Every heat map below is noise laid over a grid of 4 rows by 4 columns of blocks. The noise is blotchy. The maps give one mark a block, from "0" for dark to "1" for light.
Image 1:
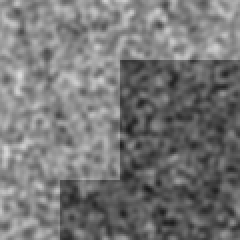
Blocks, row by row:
1 1 1 1
1 1 0 0
1 1 0 0
1 0 0 0
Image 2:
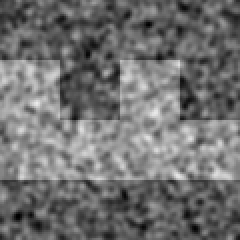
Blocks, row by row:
0 0 0 0
1 0 1 0
1 1 1 1
0 0 0 0
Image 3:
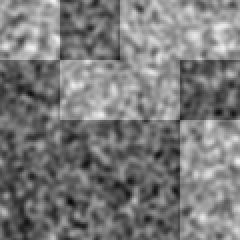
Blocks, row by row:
1 0 1 1
0 1 1 0
0 0 0 1
0 0 0 1
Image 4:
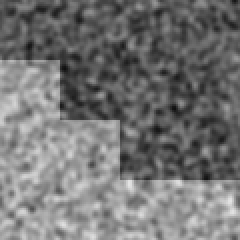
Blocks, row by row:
0 0 0 0
1 0 0 0
1 1 0 0
1 1 1 1
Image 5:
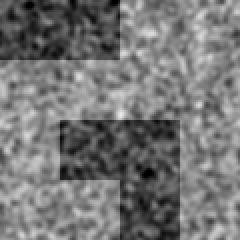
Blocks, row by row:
0 0 1 1
1 1 1 1
1 0 0 1
1 1 0 1
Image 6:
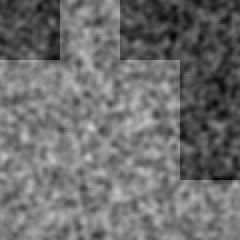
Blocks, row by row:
0 1 0 0
1 1 1 0
1 1 1 0
1 1 1 1
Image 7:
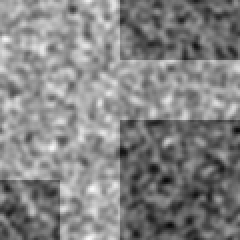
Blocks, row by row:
1 1 0 0
1 1 1 1
1 1 0 0
0 1 0 0
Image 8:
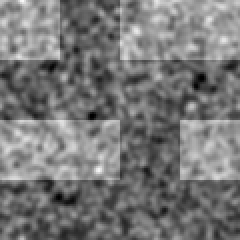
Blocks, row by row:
1 0 1 1
0 0 0 0
1 1 0 1
0 0 0 0
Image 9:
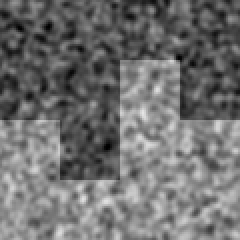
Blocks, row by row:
0 0 0 0
0 0 1 0
1 0 1 1
1 1 1 1
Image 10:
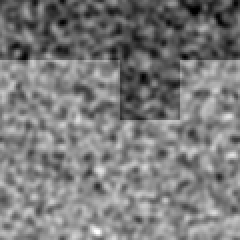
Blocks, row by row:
0 0 0 0
1 1 0 1
1 1 1 1
1 1 1 1
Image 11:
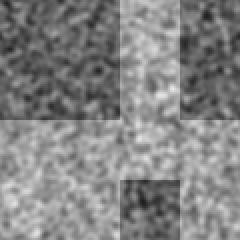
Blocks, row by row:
0 0 1 0
0 0 1 0
1 1 1 1
1 1 0 1
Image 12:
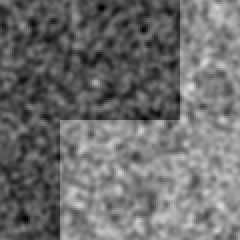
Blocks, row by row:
0 0 0 1
0 0 0 1
0 1 1 1
0 1 1 1
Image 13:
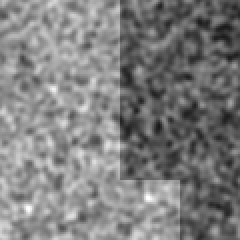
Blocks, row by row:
1 1 0 0
1 1 0 0
1 1 0 0
1 1 1 0
